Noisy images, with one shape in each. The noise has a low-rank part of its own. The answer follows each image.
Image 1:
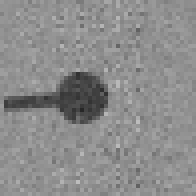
lollipop
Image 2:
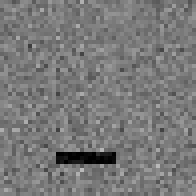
bar
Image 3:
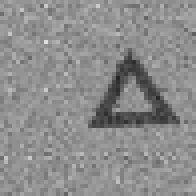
triangle frame
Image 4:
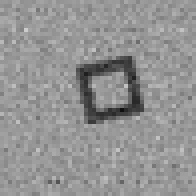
square frame
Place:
centre
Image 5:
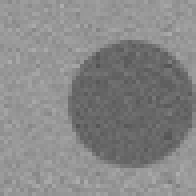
disc
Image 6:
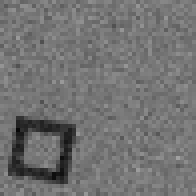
square frame
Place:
bottom left
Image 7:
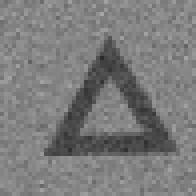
triangle frame
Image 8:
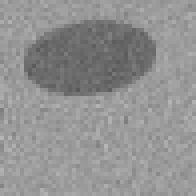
ellipse
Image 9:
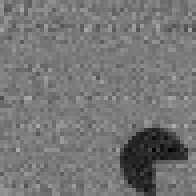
disc with a wedge cut out
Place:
bottom right
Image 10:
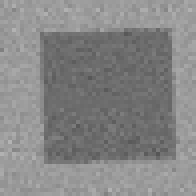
square
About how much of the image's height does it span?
two thirds
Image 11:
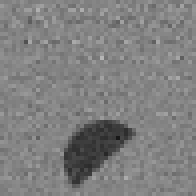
half disc
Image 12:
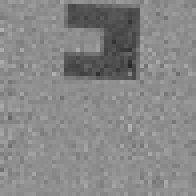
square with a notch
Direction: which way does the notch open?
left
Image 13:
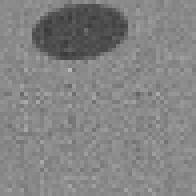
ellipse
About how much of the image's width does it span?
half
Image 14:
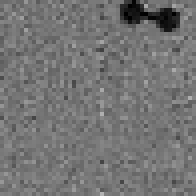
dumbbell
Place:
top right
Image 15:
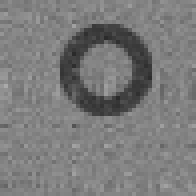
ring
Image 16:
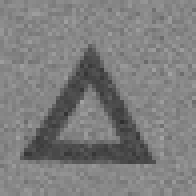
triangle frame
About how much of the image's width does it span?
two thirds
